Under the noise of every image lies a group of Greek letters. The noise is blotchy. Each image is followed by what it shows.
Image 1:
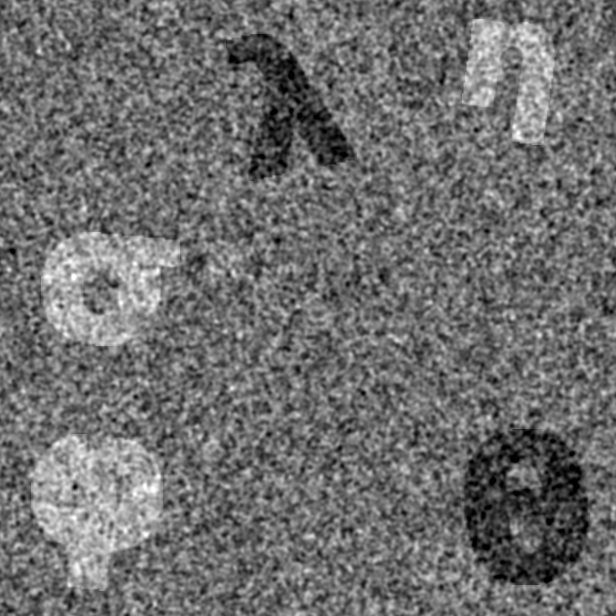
top middle: dark lambda; top right: light eta; middle left: light sigma; bottom left: light phi; bottom right: dark theta
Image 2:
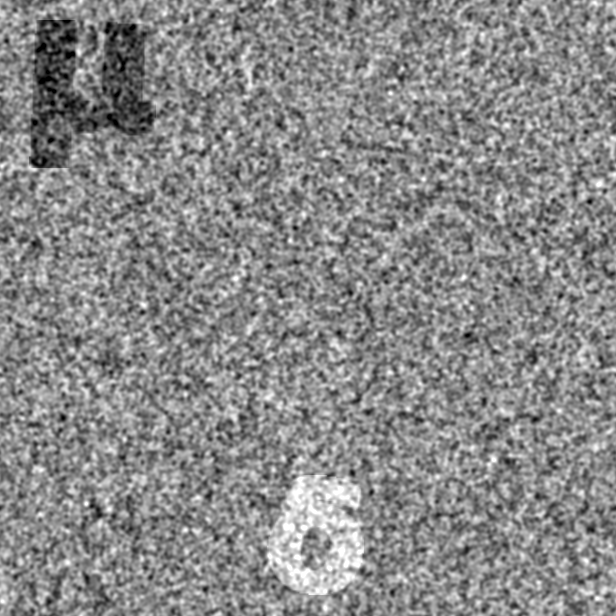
top left: dark mu; bottom middle: light delta
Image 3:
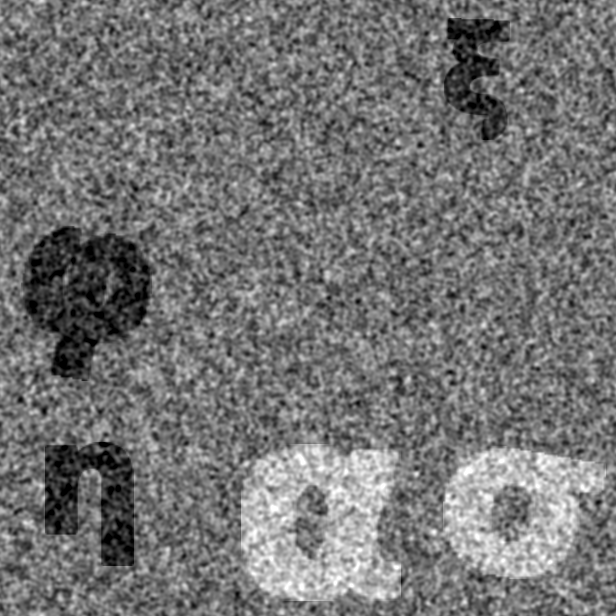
top right: dark xi; middle left: dark phi; bottom left: dark eta; bottom middle: light alpha; bottom right: light sigma
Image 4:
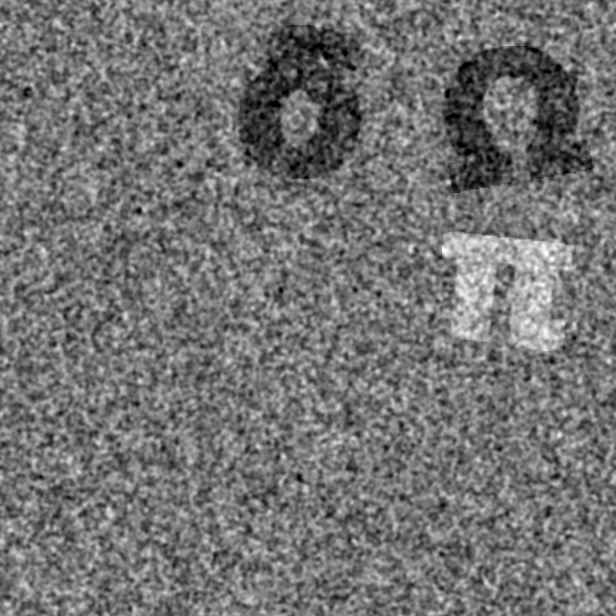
top middle: dark delta; top right: dark omega; middle right: light pi
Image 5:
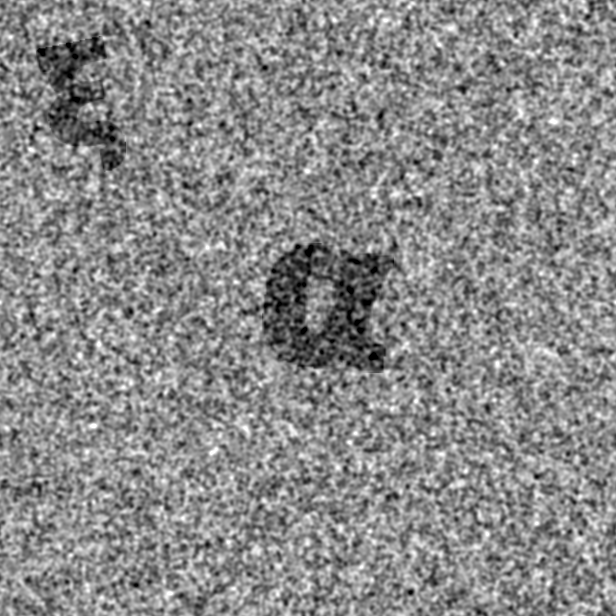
top left: dark xi; centre: dark alpha
